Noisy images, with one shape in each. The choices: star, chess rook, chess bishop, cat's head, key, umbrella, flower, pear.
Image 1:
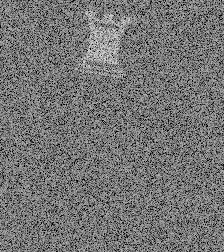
chess rook
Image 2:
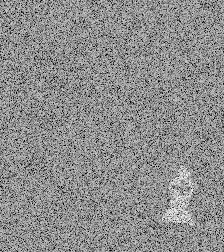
chess bishop
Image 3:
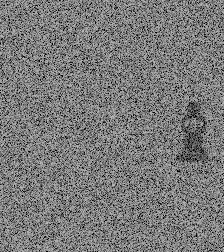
chess bishop
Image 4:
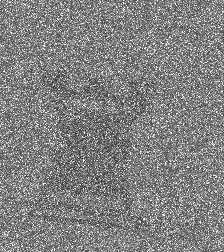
chess rook
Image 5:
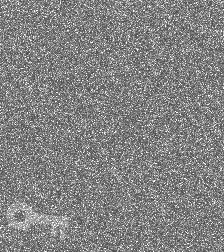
key
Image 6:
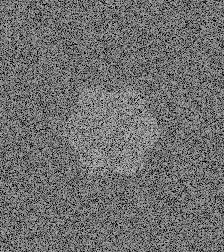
flower
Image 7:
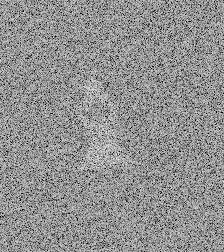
chess bishop
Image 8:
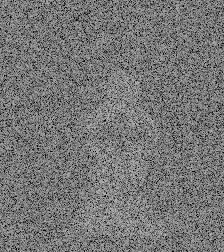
chess bishop
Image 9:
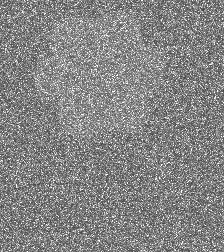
flower
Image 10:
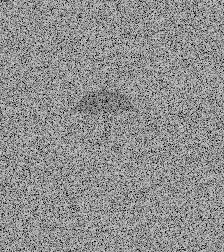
umbrella
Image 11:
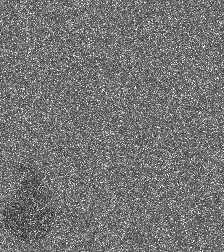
pear
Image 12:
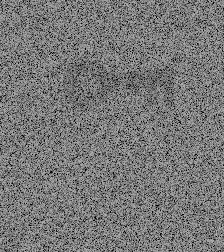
key
